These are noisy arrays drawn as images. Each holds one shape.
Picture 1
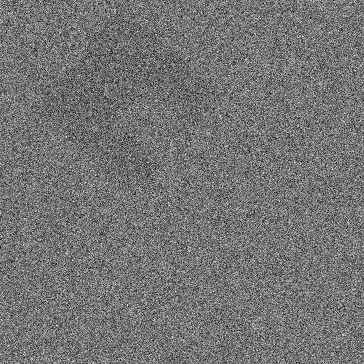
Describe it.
dark square with a notch
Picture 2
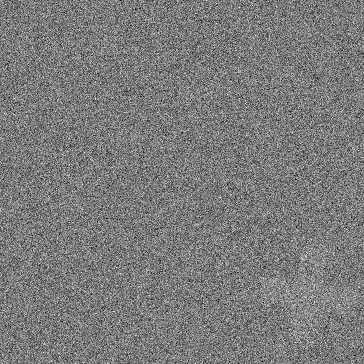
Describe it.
light cross, bottom right
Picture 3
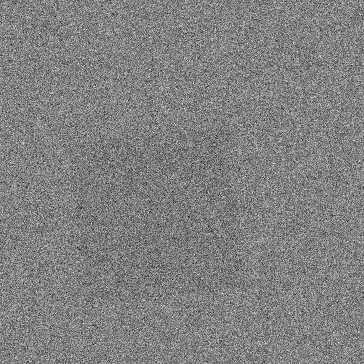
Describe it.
dark square
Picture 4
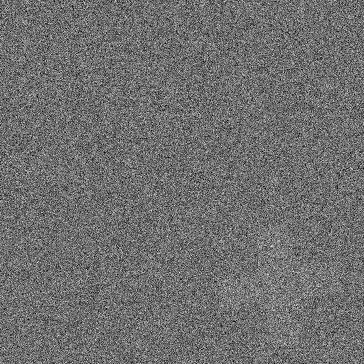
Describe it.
light cross, bottom right
